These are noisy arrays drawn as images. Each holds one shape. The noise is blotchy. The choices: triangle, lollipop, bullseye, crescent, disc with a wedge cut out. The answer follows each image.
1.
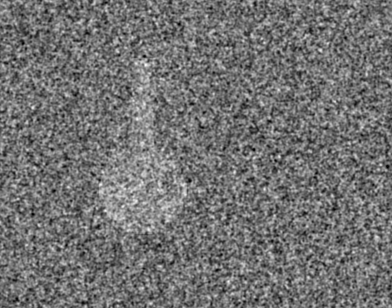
lollipop
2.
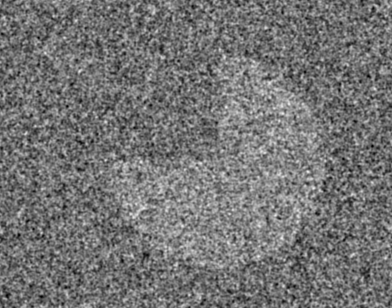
disc with a wedge cut out
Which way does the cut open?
up and left
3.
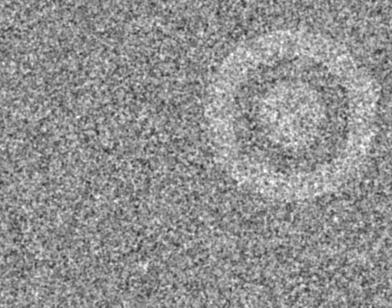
bullseye
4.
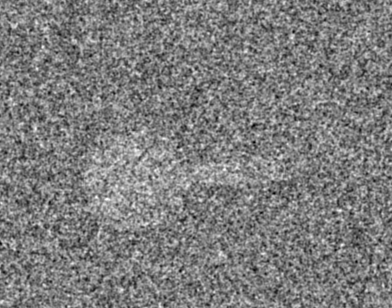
lollipop
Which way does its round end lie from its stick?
left
